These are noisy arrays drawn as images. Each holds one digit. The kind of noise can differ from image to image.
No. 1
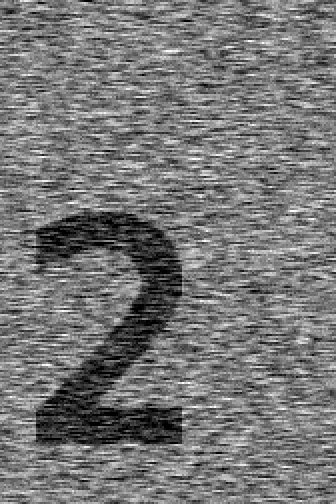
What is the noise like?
streaked along the rows
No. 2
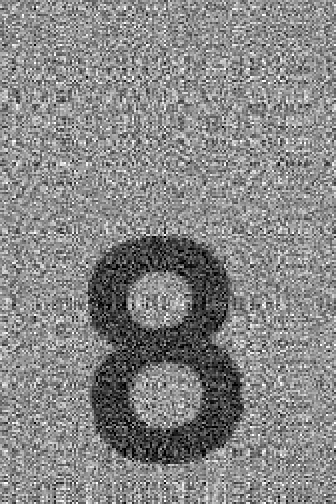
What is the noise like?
low rank plus noise
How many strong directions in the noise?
two
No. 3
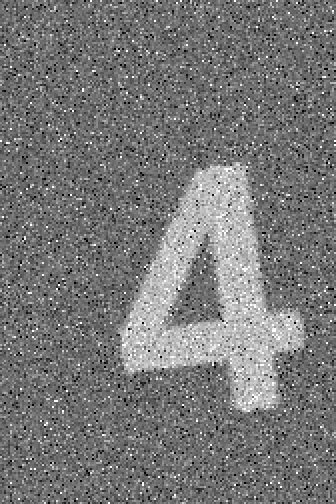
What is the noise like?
heavy tails
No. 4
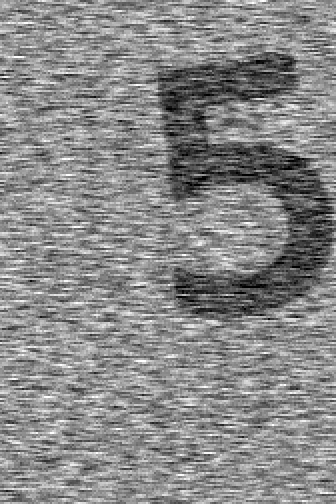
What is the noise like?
streaked along the rows
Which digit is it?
5
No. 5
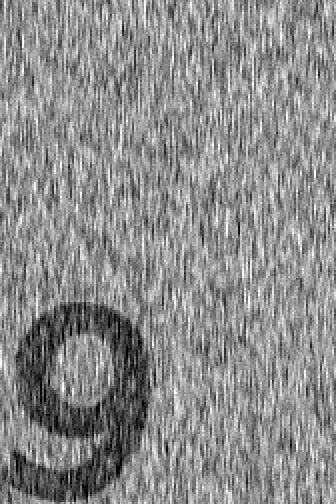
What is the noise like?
streaked along the columns
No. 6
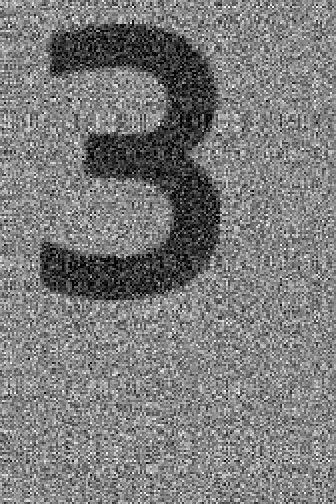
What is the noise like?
low rank plus noise
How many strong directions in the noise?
three or four
